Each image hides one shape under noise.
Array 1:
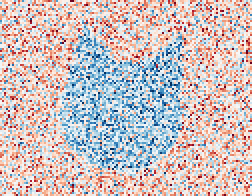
cat's head
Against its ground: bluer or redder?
bluer
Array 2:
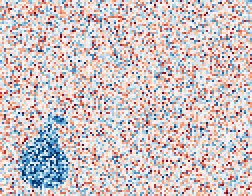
pear
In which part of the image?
bottom left
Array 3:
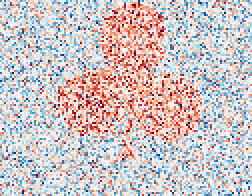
club
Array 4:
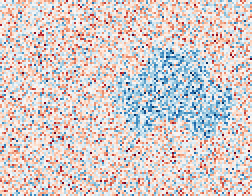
car
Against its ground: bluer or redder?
bluer
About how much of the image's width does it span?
half
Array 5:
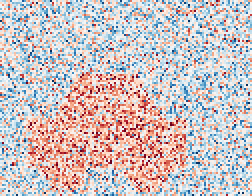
car
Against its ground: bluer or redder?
redder
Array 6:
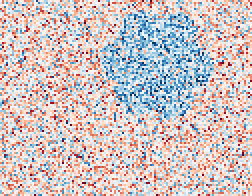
flower
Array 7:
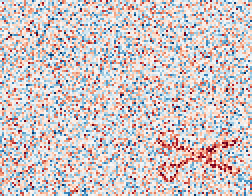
pair of scissors
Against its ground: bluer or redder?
redder
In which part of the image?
bottom right
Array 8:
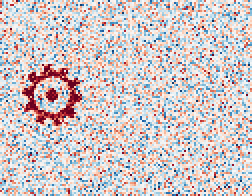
gear
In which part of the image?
middle left
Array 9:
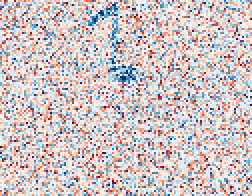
musical note
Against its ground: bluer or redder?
bluer
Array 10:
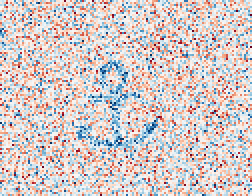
anchor
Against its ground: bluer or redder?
bluer
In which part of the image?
centre
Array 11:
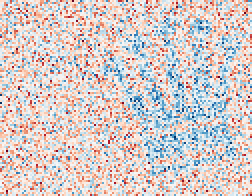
chess queen
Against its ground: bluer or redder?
bluer
